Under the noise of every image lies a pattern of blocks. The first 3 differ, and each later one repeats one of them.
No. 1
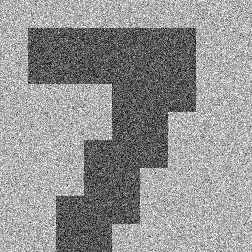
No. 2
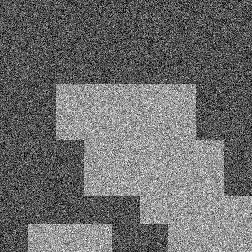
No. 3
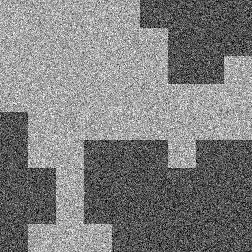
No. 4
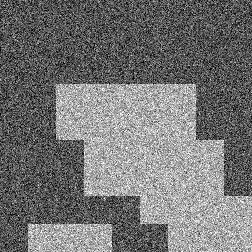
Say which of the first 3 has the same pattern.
2
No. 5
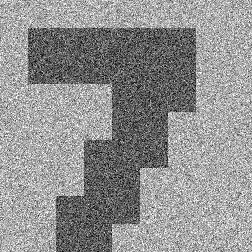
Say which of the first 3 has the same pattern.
1
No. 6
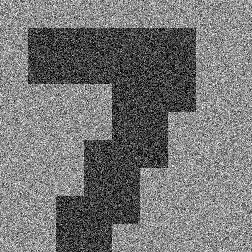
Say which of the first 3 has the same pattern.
1
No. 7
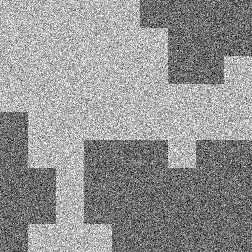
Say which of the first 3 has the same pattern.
3
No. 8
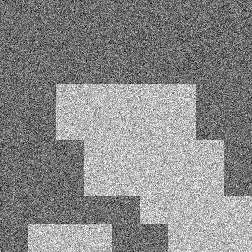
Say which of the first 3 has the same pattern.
2
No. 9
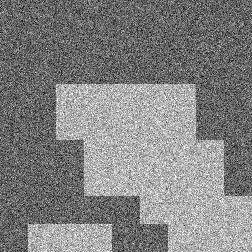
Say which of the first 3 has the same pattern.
2
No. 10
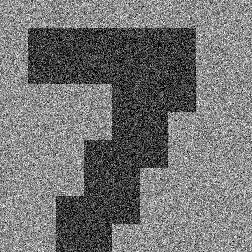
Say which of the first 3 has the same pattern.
1
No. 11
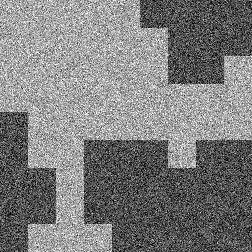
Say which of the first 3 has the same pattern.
3
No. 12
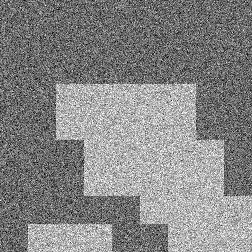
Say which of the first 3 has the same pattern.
2
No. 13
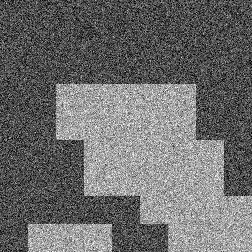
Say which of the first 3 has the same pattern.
2
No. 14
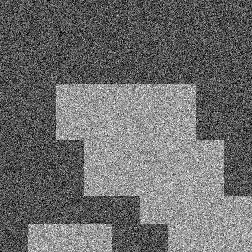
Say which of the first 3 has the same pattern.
2
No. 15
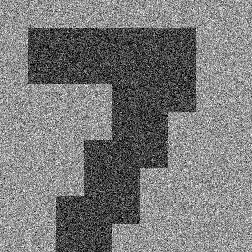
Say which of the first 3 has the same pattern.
1
